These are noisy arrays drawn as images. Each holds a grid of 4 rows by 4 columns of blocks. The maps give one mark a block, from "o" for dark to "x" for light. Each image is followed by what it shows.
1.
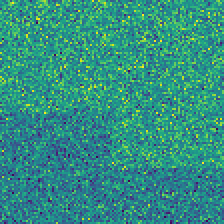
x x x x
x x x x
o o x x
o o o o
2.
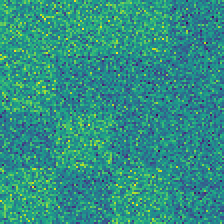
x x x o
x o o o
o x o o
x o x o
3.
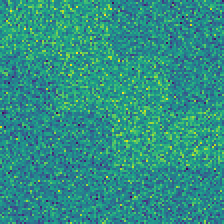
x x o o
o x x o
o o x x
o o o o
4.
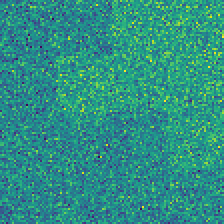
o o x x
o x x x
o o o x
o o o o
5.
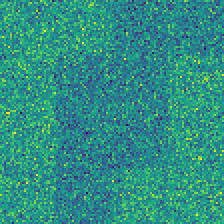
x x o o
x o o x
x o o x
x o x x
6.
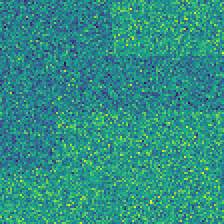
o o x x
o o o o
o x x x
x x x x
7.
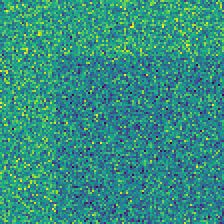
x x x x
x o o o
x o o o
x o o o
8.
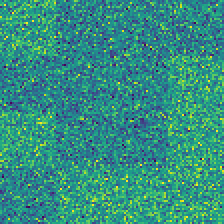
x o o o
o o o x
x o o x
o x x x
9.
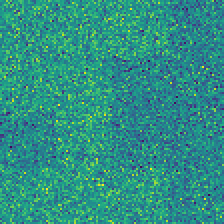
x x x o
x x o o
o x o o
x x x o
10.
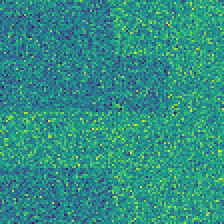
o o x x
o o o x
x x x x
o o x x
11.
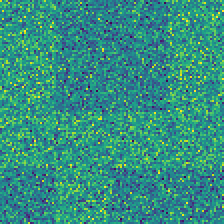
x o o x
x o o x
x x x x
o x o o
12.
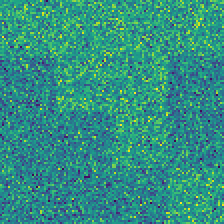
x x x x
o x x o
o o x o
o o o x
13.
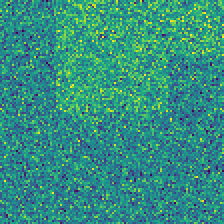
o x x x
o x x o
o o o o
o o o o
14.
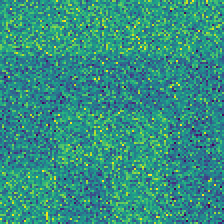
x x x x
o o o o
o x x o
x o x o
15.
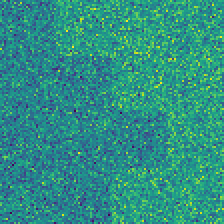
o x x x
o o x x
o o o x
o o x x
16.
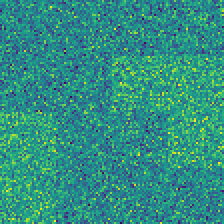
o o o o
o o x x
x o o x
x o o o
